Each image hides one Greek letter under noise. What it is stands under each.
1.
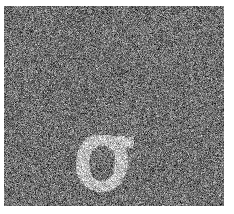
sigma
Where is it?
bottom middle
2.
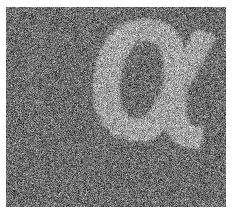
alpha
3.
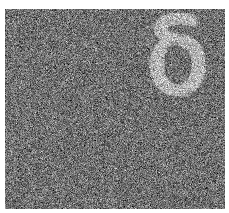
delta
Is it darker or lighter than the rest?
lighter
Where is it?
top right
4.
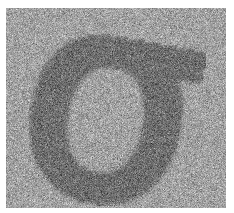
sigma
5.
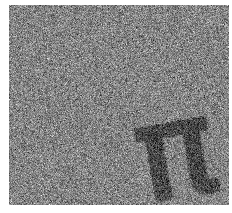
pi
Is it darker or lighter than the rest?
darker
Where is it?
bottom right
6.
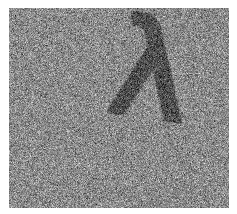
lambda
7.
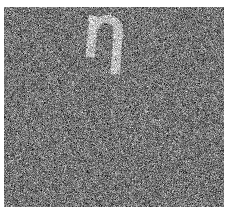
eta
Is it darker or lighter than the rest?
lighter
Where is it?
top middle
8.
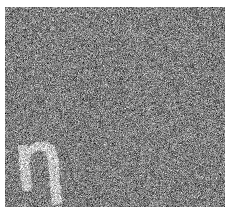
eta
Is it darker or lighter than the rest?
lighter
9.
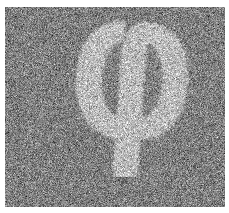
phi
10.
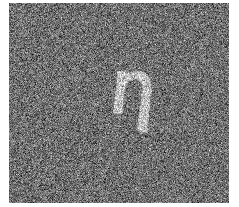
eta
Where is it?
centre
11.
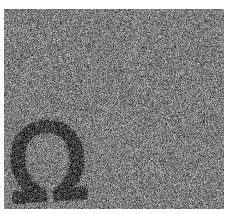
omega
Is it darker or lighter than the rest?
darker
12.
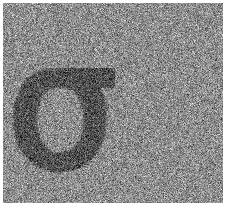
sigma
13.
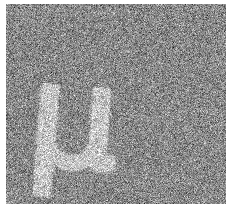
mu
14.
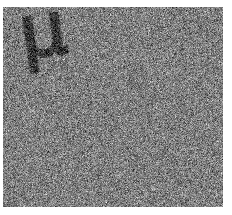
mu
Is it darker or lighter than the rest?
darker
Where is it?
top left
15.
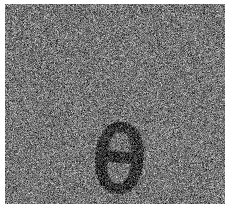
theta
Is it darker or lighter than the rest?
darker
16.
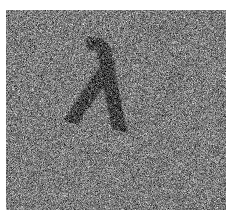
lambda
